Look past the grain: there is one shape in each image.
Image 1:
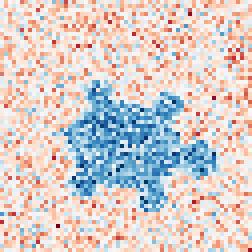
blue turtle
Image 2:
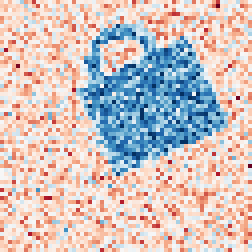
blue cup
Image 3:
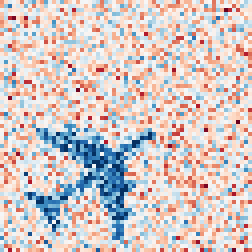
blue airplane
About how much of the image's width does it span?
half
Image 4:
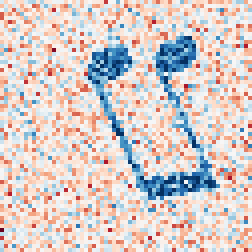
blue pair of musical notes
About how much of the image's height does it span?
two thirds
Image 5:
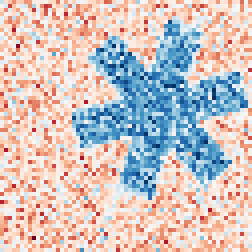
blue asterisk
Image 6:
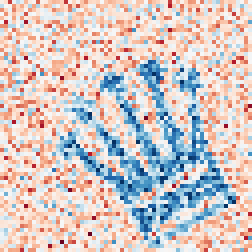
blue chess queen
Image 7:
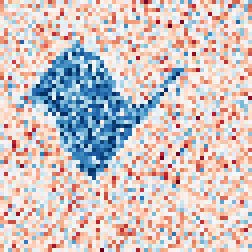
blue flag
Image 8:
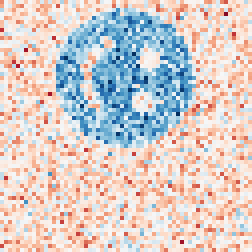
blue smiling face
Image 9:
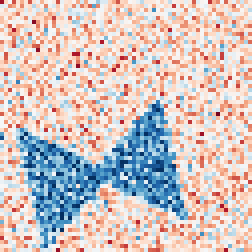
blue bow tie
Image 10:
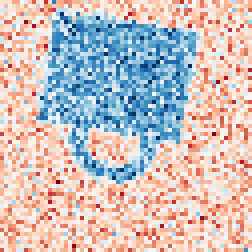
blue cup
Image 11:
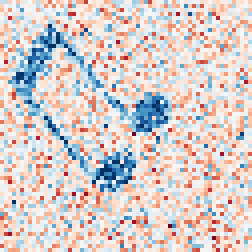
blue pair of musical notes
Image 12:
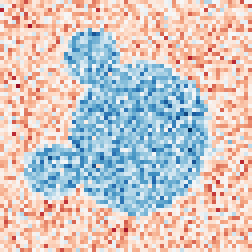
blue bear's head
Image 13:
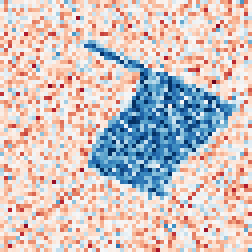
blue flag
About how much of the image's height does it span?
two thirds
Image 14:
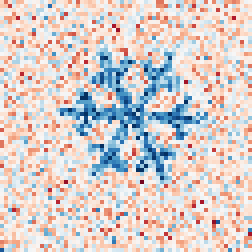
blue snowflake
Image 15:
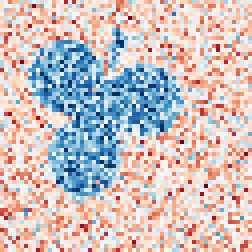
blue club
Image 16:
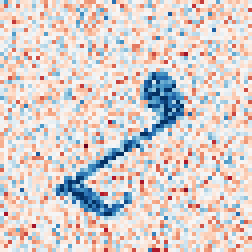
blue musical note
